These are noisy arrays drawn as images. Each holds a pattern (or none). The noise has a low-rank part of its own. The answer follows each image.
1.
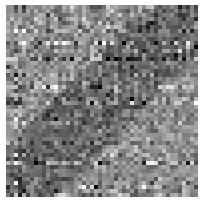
a diagonal band
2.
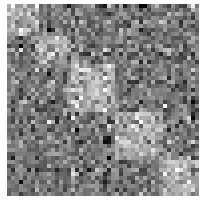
blocks along the diagonal
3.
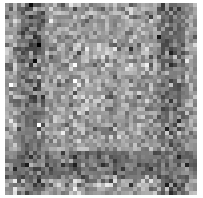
bands of rows crossing bands of columns
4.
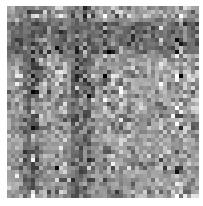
bands of rows crossing bands of columns
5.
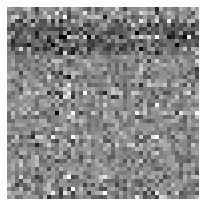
one band of rows
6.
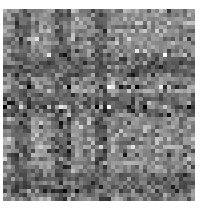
bands of rows crossing bands of columns
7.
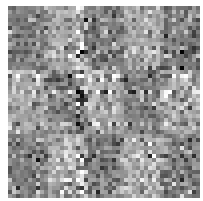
a checkerboard
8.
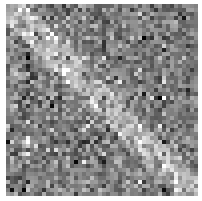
a diagonal band
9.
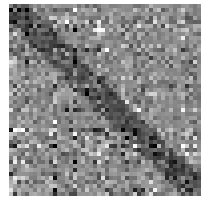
a diagonal band
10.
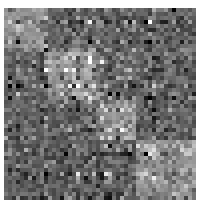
blocks along the diagonal
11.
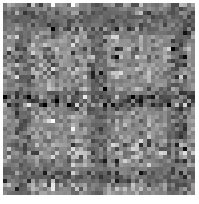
bands of rows crossing bands of columns
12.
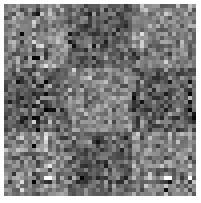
a checkerboard
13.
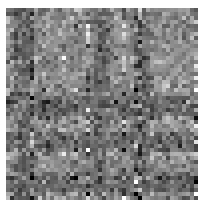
bands of rows crossing bands of columns
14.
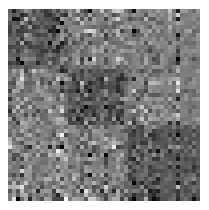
blocks along the diagonal
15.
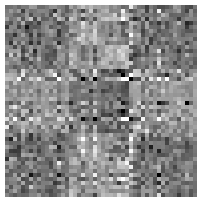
a checkerboard
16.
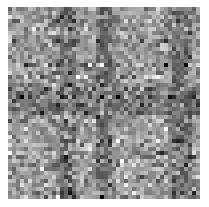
bands of rows crossing bands of columns
